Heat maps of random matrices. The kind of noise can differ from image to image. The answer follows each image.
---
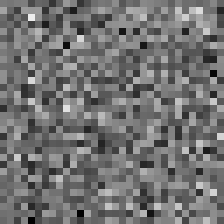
low rank plus noise
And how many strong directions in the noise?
five to eight
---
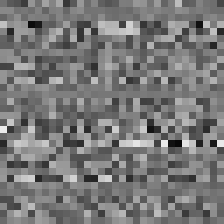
rows of uneven size
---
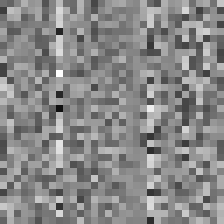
columns of uneven size
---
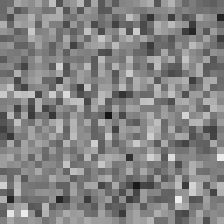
low rank plus noise
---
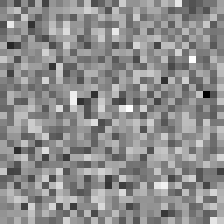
independent entries
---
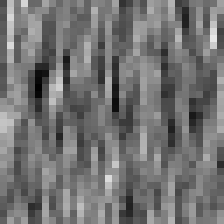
streaked along the columns
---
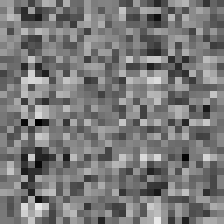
low rank plus noise
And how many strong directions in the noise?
two
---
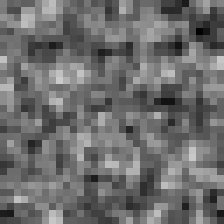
blotchy
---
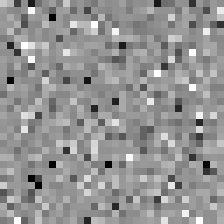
heavy tails
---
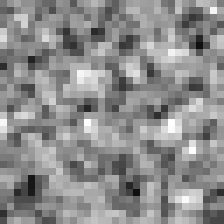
blotchy
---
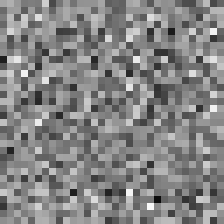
low rank plus noise
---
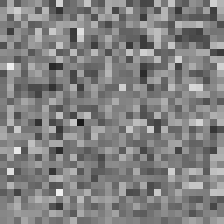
low rank plus noise
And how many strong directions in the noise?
three or four
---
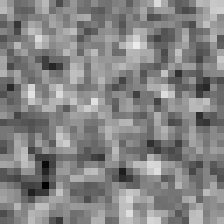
blotchy
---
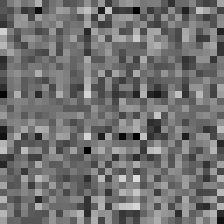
low rank plus noise
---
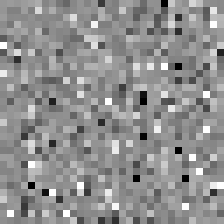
heavy tails
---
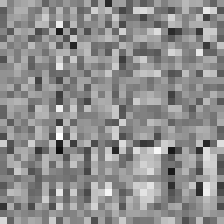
low rank plus noise
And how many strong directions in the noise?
two
